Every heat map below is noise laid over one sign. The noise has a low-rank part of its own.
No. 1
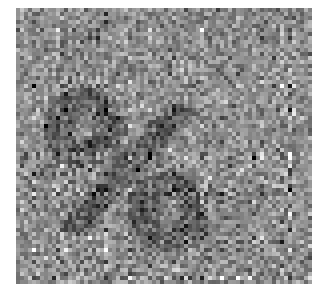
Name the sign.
percent sign
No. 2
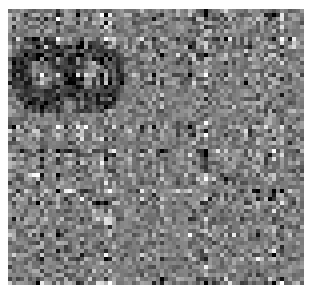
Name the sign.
infinity sign
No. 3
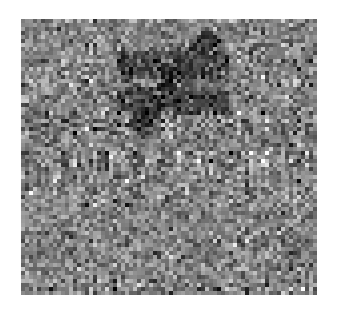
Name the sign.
not-equal sign
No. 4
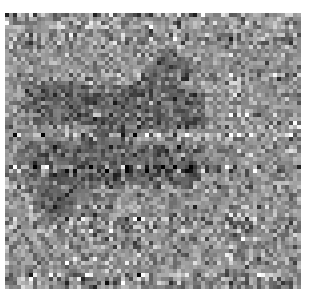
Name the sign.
not-equal sign
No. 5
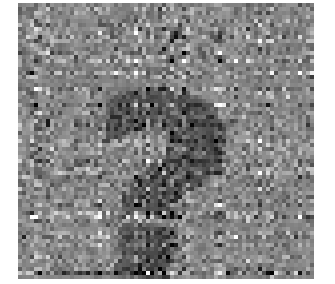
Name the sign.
question mark
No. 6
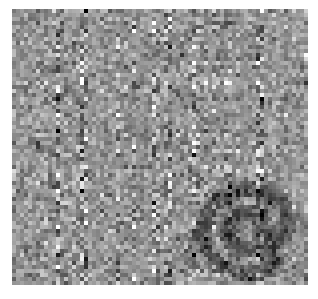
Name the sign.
at sign
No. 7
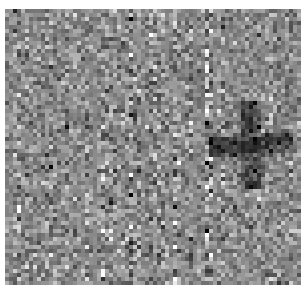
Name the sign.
plus sign
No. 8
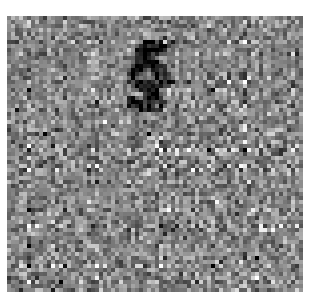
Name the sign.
section sign
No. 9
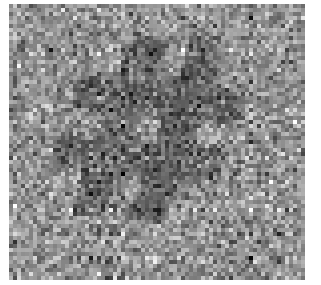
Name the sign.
hash sign
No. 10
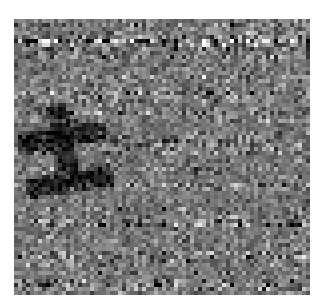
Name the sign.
plus-minus sign
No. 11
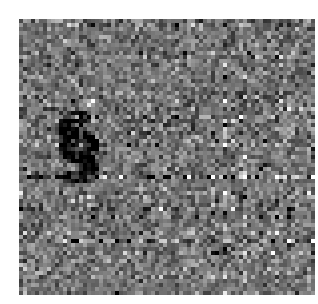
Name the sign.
section sign
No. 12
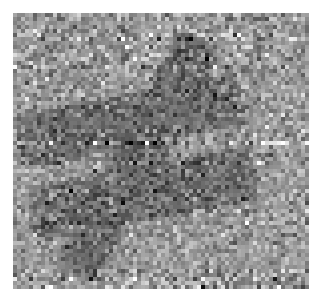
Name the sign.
not-equal sign
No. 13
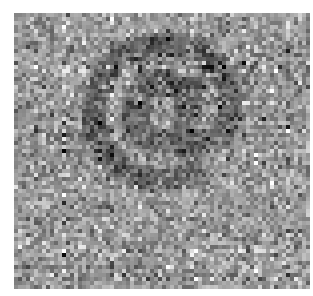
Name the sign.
at sign
